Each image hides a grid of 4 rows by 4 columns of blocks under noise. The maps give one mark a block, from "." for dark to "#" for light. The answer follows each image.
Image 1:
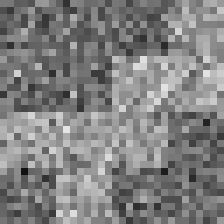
. . . #
. . # #
# # # .
. # . .
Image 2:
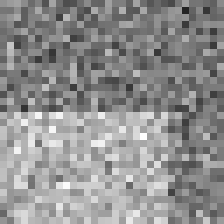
. . . .
. . . .
# # # .
# # # .
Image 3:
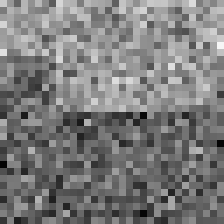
# # # #
. # # #
. . . .
. . . .
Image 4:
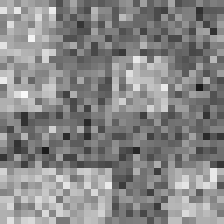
# . . .
# . # .
. . . .
# # . #
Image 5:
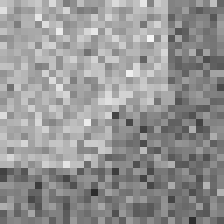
# # # .
# # # .
# # . .
. . . .
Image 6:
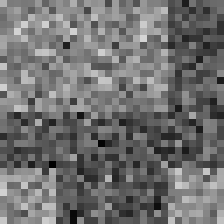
# # # .
# # # .
. . . .
# . . #
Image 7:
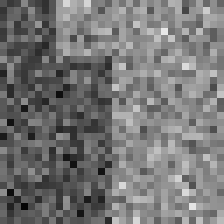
. # # #
. . # #
. . # #
. . # #
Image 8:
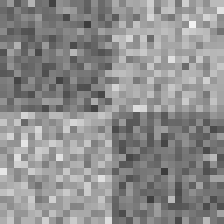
. . # #
. . # #
# # . .
# # . .
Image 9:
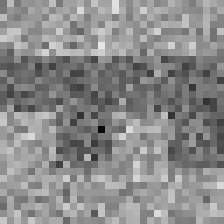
# # # #
. . . .
# . # .
# # # #
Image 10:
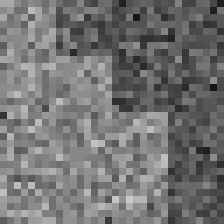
# . . .
# # . .
# # # .
# # # .
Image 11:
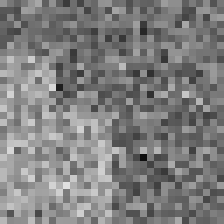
. . . .
# . . .
# # . .
# # . .
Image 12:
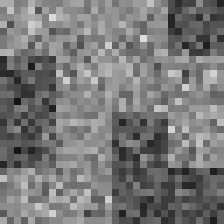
# # # .
. # # #
. # . #
# # . .
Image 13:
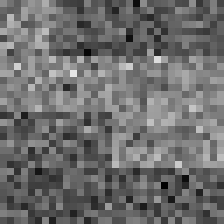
# . . .
# # # #
. . # #
. . . .
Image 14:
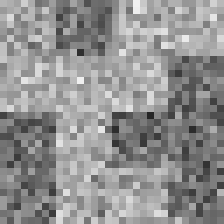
# . # #
# # # .
. # . .
. # # .
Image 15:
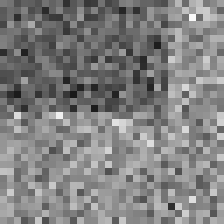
. . . #
. . . #
# # # #
# # # #
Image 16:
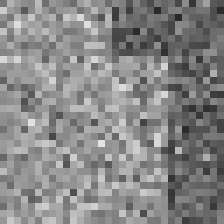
# # . .
# # # .
# # # .
# # # .
